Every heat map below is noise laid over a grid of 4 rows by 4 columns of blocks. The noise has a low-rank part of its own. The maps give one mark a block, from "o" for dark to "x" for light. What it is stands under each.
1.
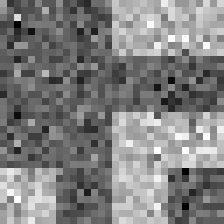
o o x x
o o o o
o o x x
x o x o
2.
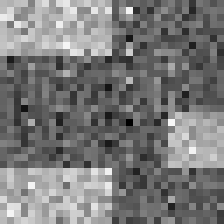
x x o o
o o o o
o o o x
x x o o
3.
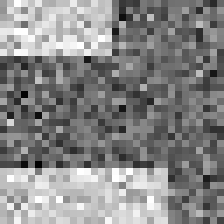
x x o o
o o o o
o o o o
x x x o
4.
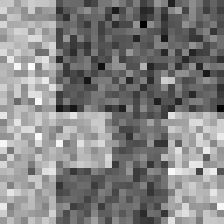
x o o o
x o o o
x x o x
x o o x
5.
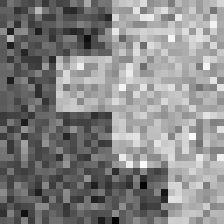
o o x x
o x x x
o o x x
o o o x
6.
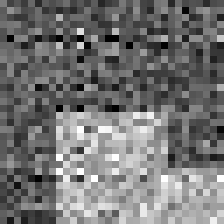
o o o o
o o o o
o x x o
o x x x
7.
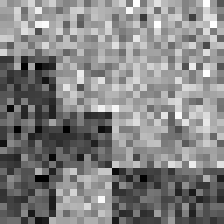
x x x x
o x x x
o o x x
o x o o
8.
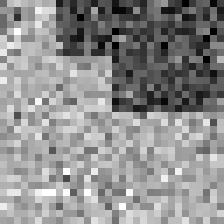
x o o o
x x o o
x x x x
x x x x
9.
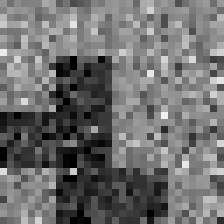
x x x x
x o x x
o o x x
x o o x
